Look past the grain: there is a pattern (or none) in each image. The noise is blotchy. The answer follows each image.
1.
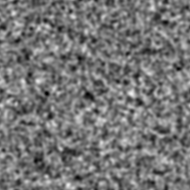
only noise
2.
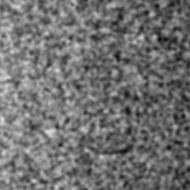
a smooth slope
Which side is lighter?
left
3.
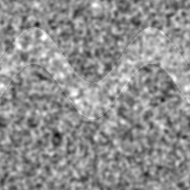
a wavy band
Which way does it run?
left to right
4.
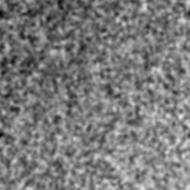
a smooth slope
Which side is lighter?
bottom right
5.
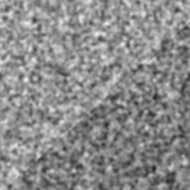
a sharp edge
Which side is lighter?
top left
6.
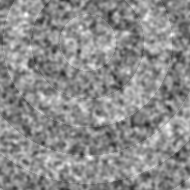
rings round one point
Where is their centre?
top middle
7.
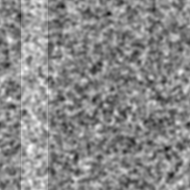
one vertical stripe
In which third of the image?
left
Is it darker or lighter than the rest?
lighter
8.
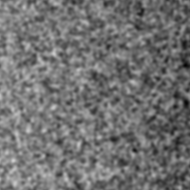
a smooth slope
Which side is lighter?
left
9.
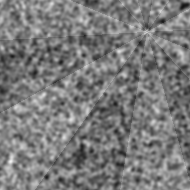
spokes from one point
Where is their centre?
top right
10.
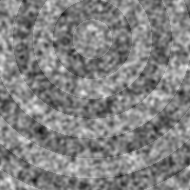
rings round one point
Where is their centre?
top middle
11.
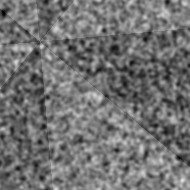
spokes from one point
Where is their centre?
top left
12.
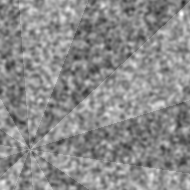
spokes from one point
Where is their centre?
bottom left
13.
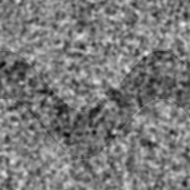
a wavy band
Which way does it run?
left to right
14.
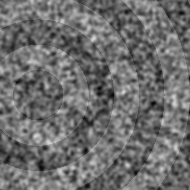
rings round one point
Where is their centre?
middle left
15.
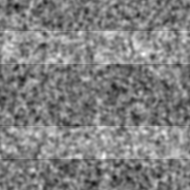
horizontal stripes
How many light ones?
2
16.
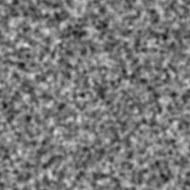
only noise
